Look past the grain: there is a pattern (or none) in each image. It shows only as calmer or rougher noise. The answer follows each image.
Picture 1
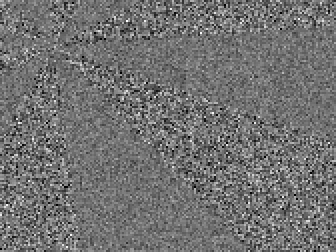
spokes from one point
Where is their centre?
top left
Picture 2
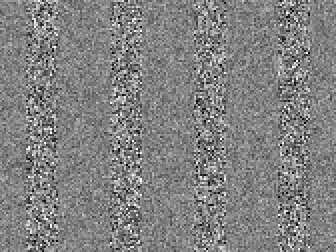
vertical stripes
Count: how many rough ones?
4
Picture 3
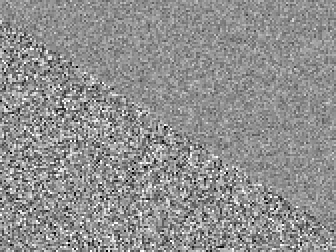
a sharp edge
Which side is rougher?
bottom left
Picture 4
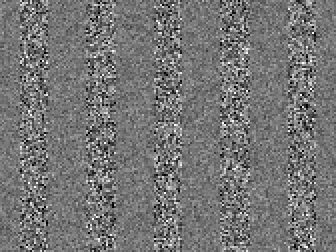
vertical stripes
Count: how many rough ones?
5
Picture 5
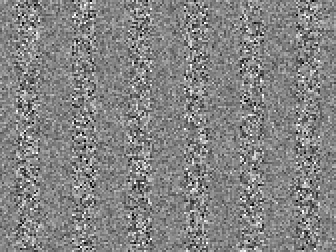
vertical stripes
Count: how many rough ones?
6
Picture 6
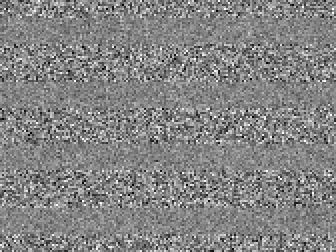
horizontal stripes
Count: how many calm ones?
4
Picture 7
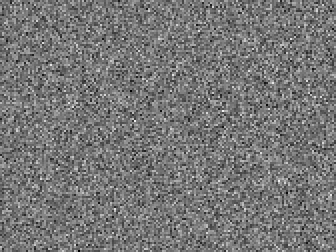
only noise
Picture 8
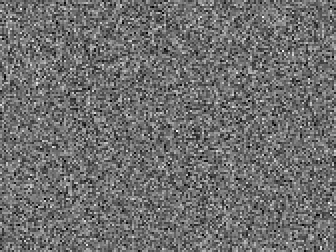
only noise
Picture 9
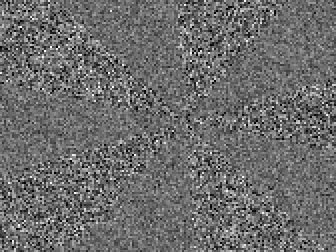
spokes from one point
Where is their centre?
centre
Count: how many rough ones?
5
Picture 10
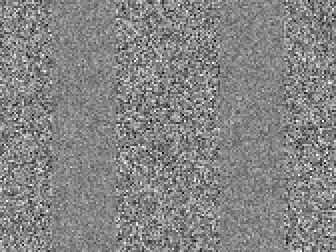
vertical stripes
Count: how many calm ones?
2
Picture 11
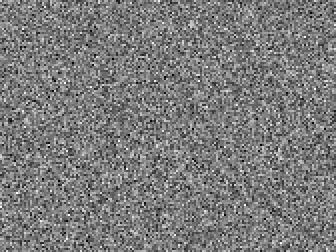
only noise
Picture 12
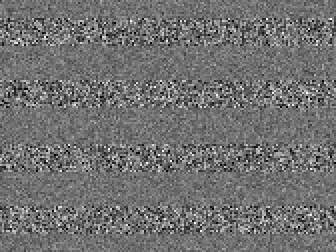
horizontal stripes
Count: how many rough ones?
4
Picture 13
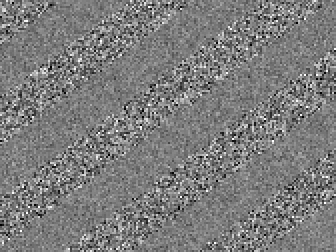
diagonal stripes
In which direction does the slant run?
bottom left to top right
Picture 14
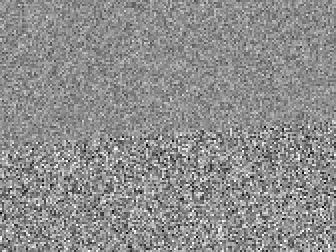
a sharp edge
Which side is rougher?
bottom
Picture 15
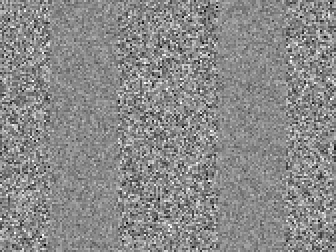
vertical stripes
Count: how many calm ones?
2
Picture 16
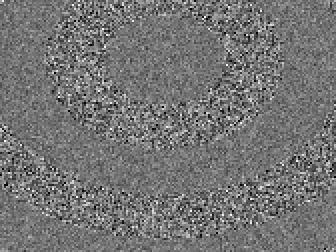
rings round one point
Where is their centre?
top middle
